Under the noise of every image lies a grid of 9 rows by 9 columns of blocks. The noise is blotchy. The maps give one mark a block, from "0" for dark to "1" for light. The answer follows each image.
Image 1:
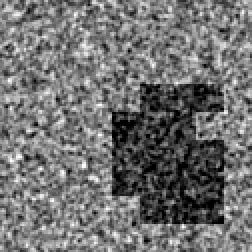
1 1 1 1 1 1 1 1 1
1 1 1 1 1 1 1 1 1
1 1 1 1 1 1 1 1 1
1 1 1 1 1 0 0 0 1
1 1 1 1 0 0 0 1 1
1 1 1 1 0 0 0 0 1
1 1 1 1 0 0 0 0 1
1 1 1 1 1 0 0 0 1
1 1 1 1 1 1 1 1 1
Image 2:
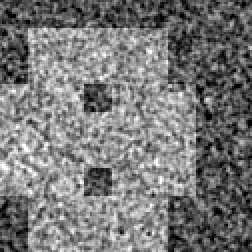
0 0 0 0 0 0 0 0 0
0 1 1 1 1 1 0 0 0
0 1 1 1 1 1 0 0 0
1 1 1 0 1 1 1 0 0
1 1 1 1 1 1 1 0 0
1 1 1 1 1 1 1 0 0
1 1 1 0 1 1 1 0 0
0 1 1 1 1 1 0 0 0
0 1 1 1 1 1 0 0 0
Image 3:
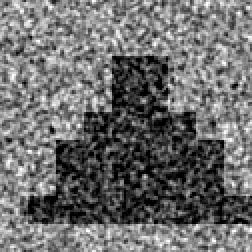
1 1 1 1 1 1 1 1 1
1 1 1 1 1 1 1 1 1
1 1 1 1 0 0 1 1 1
1 1 1 1 0 0 1 1 1
1 1 1 0 0 0 0 1 1
1 1 0 0 0 0 0 0 1
1 1 0 0 0 0 0 0 1
1 0 0 0 0 0 0 0 0
1 1 1 1 1 1 1 1 1
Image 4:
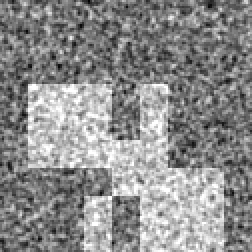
0 0 0 0 0 0 0 0 0
0 0 0 0 0 0 0 0 0
0 0 0 0 0 0 0 0 0
0 1 1 1 0 1 0 0 0
0 1 1 1 0 1 0 0 0
0 1 1 1 1 1 0 0 0
0 0 0 0 1 1 1 1 0
0 0 0 1 0 1 1 1 0
0 0 0 1 0 1 1 1 0
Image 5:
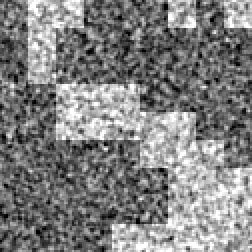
0 1 1 0 0 0 1 0 1
0 1 0 0 0 0 0 0 0
0 1 0 0 0 0 0 0 0
0 0 1 1 1 0 0 0 0
0 0 1 1 1 1 1 0 0
0 0 0 0 0 1 1 1 0
0 0 0 0 0 0 1 1 1
0 0 0 0 0 0 1 1 1
0 0 0 0 1 1 1 1 1
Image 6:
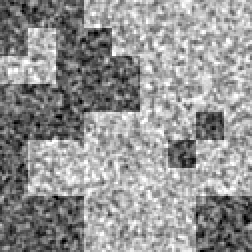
0 0 0 1 1 1 1 1 1
0 1 0 0 1 1 1 1 1
1 1 0 0 0 1 1 1 1
0 0 0 0 0 1 1 1 1
0 0 0 1 1 1 1 0 1
0 1 1 1 1 1 0 1 1
0 1 1 1 1 1 1 1 1
0 0 0 1 1 1 1 0 0
0 0 0 1 1 1 1 0 0
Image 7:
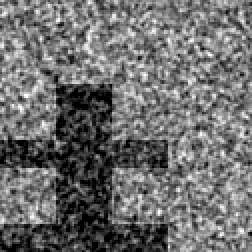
1 1 1 1 1 1 1 1 1
1 1 1 1 1 1 1 1 1
1 1 1 1 1 1 1 1 1
1 1 0 0 1 1 1 1 1
1 1 0 0 1 1 1 1 1
0 0 0 0 0 0 1 1 1
1 1 0 0 1 1 1 1 1
1 1 0 0 1 1 1 1 1
0 0 0 0 0 0 1 1 1
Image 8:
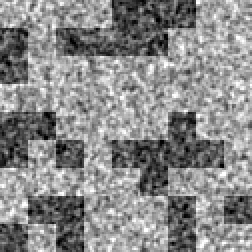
1 1 1 1 0 0 0 1 1
0 1 0 0 0 0 1 1 1
0 1 1 1 1 1 1 1 1
1 1 1 1 1 1 1 1 1
0 0 1 1 1 1 0 1 1
0 1 0 1 0 0 0 0 1
1 1 1 1 1 0 1 1 1
1 0 0 1 1 1 0 1 0
0 1 0 1 1 1 0 1 1
